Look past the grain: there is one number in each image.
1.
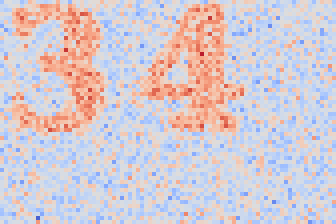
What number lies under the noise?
34
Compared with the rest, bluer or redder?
redder
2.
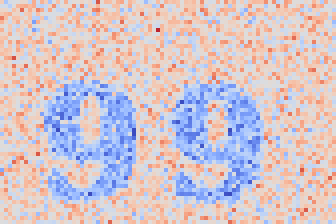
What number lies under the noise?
99
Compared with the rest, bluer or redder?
bluer
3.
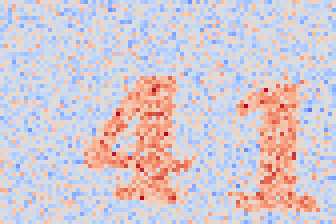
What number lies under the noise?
41
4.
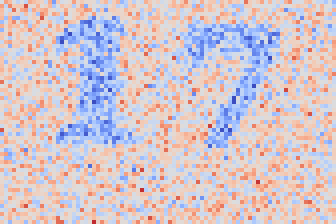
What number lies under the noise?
17
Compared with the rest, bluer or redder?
bluer
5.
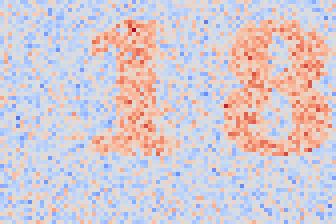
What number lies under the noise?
18
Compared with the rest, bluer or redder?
redder
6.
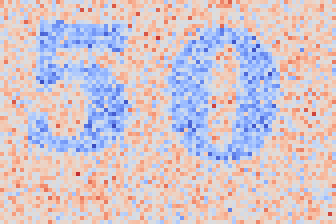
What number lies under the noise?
50
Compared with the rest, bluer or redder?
bluer
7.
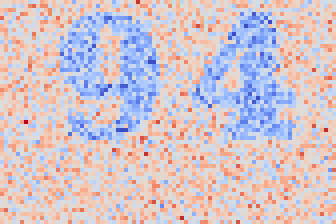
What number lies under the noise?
94
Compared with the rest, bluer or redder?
bluer
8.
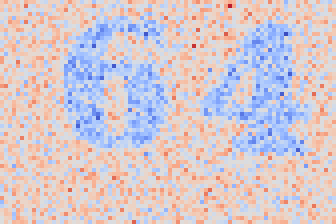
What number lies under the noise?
64
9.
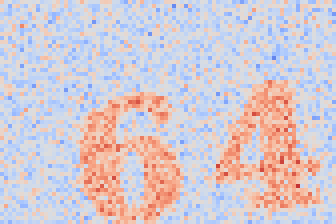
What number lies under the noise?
64
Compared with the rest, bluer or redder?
redder
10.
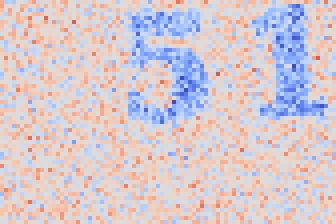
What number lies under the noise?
51
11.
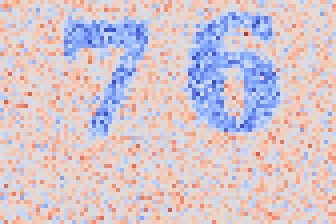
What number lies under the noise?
76
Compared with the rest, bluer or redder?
bluer
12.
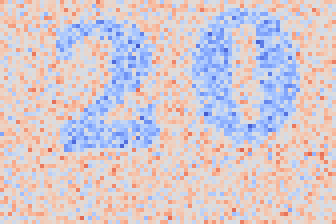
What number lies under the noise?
20
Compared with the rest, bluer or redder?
bluer
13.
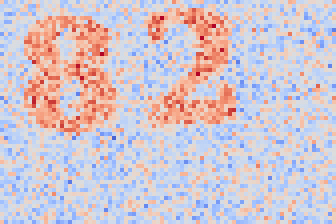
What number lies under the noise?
82
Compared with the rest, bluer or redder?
redder
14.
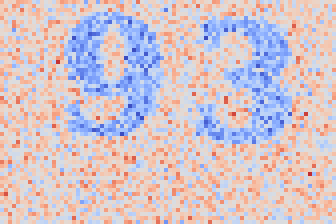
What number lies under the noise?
93
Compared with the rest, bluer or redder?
bluer
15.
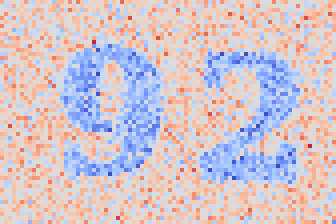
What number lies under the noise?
92
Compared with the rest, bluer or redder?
bluer
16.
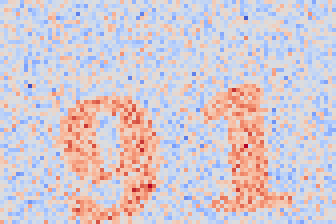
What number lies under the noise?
91
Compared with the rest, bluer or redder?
redder
